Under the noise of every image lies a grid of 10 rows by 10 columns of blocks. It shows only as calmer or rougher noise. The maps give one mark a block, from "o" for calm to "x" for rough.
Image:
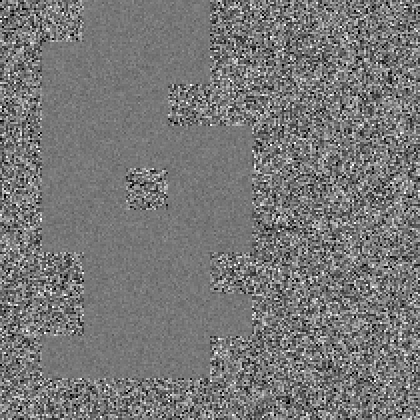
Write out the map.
x x o o o x x x x x
x o o o o x x x x x
x o o o x x x x x x
x o o o o o x x x x
x o o x o o x x x x
x o o o o o x x x x
x x o o o x x x x x
x x o o o o x x x x
x o o o o x x x x x
x x x x x x x x x x
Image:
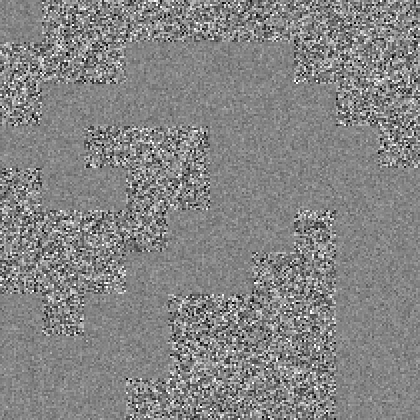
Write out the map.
o x x x x x x x x x
x x x o o o o x x x
x o o o o o o o x x
o o x x x o o o o x
x o o x x o o o o o
x x x x o o o x o o
x x x o o o x x o o
o x o o x x x x o o
o o o o x x x x o o
o o o x x x x x o o
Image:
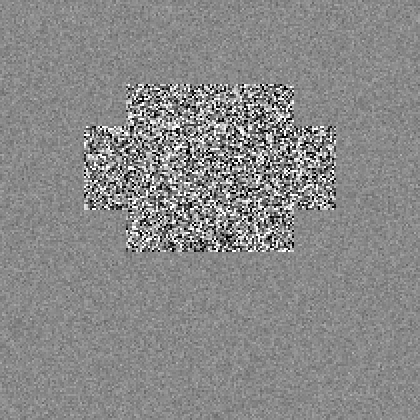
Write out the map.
o o o o o o o o o o
o o o o o o o o o o
o o o x x x x o o o
o o x x x x x x o o
o o x x x x x x o o
o o o x x x x o o o
o o o o o o o o o o
o o o o o o o o o o
o o o o o o o o o o
o o o o o o o o o o
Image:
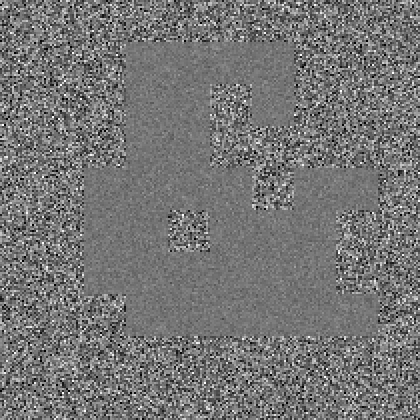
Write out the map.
x x x x x x x x x x
x x x o o o o x x x
x x x o o x o x x x
x x x o o x x x x x
x x o o o o x o o x
x x o o x o o o x x
x x o o o o o o x x
x x x o o o o o o x
x x x x x x x x x x
x x x x x x x x x x
